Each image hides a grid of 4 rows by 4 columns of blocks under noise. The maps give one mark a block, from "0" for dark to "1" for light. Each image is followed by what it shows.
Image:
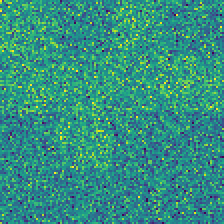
1 0 1 0
1 1 1 1
0 1 0 0
0 0 0 0
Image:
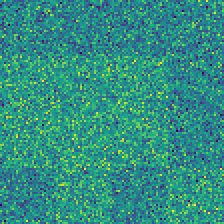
0 0 0 0
1 1 1 0
1 1 1 0
0 1 0 1
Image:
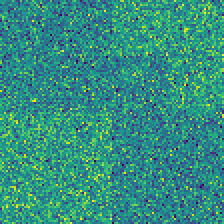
0 0 1 1
0 0 0 1
1 1 0 0
1 1 0 0
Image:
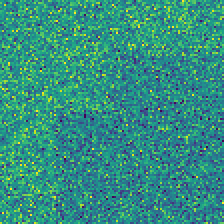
1 1 1 1
1 1 0 0
1 0 0 0
1 0 0 0
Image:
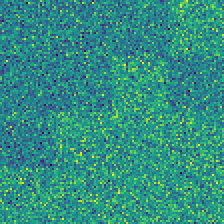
0 0 0 1
0 0 1 0
0 1 1 1
1 1 1 1
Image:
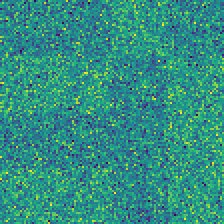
0 0 1 0
1 1 0 1
0 0 0 1
1 1 0 1
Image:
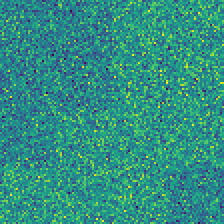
0 0 1 1
0 0 1 1
0 1 1 1
1 1 1 0
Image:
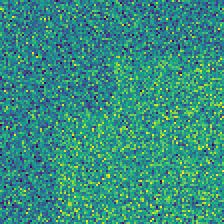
0 0 0 0
0 0 1 1
0 1 1 1
0 1 1 1
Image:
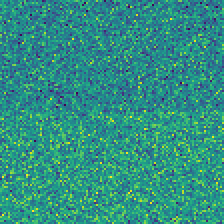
0 0 0 0
0 0 0 0
1 1 1 1
1 1 1 1
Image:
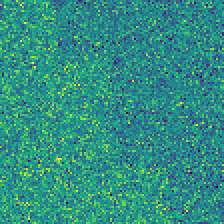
1 0 0 0
1 1 0 0
1 1 0 0
1 1 1 0
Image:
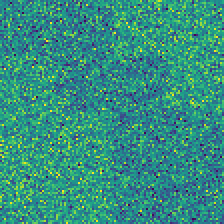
0 0 1 1
1 0 0 1
1 1 0 0
1 1 0 0
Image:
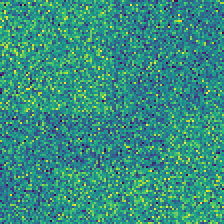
1 1 0 0
1 1 0 0
0 0 0 1
0 1 1 1
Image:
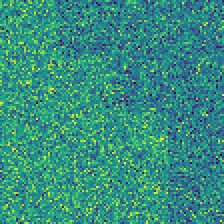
1 0 0 0
1 1 0 0
1 1 1 0
1 1 1 0
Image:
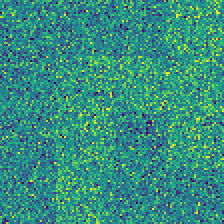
0 0 0 1
0 1 1 1
0 1 0 1
0 1 0 0
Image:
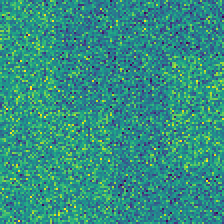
1 0 0 0
1 0 0 1
1 1 0 1
1 1 0 0
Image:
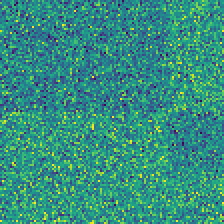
0 0 0 1
0 0 0 1
1 1 1 0
1 1 1 1
